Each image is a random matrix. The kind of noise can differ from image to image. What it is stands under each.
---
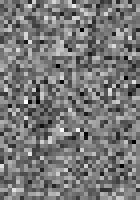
independent entries
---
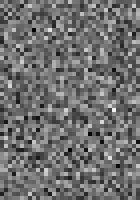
independent entries
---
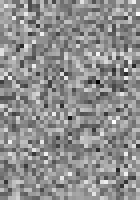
low rank plus noise
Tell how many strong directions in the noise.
five to eight
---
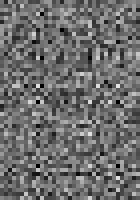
low rank plus noise
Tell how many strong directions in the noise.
two
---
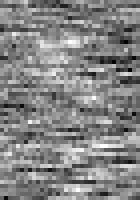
streaked along the rows
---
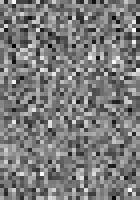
low rank plus noise
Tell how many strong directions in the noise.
two
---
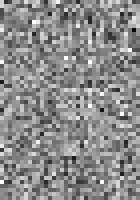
low rank plus noise
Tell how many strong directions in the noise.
three or four
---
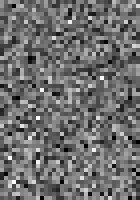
independent entries
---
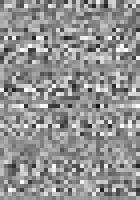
rows of uneven size
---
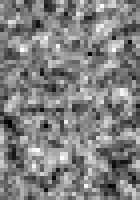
blotchy
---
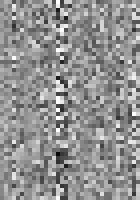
columns of uneven size
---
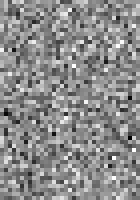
independent entries
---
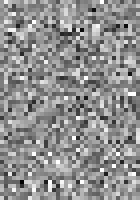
low rank plus noise
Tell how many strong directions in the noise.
five to eight
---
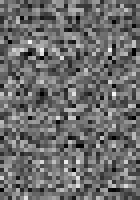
low rank plus noise
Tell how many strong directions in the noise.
three or four
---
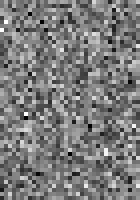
independent entries
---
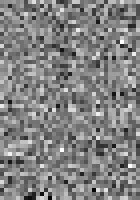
low rank plus noise
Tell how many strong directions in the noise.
five to eight
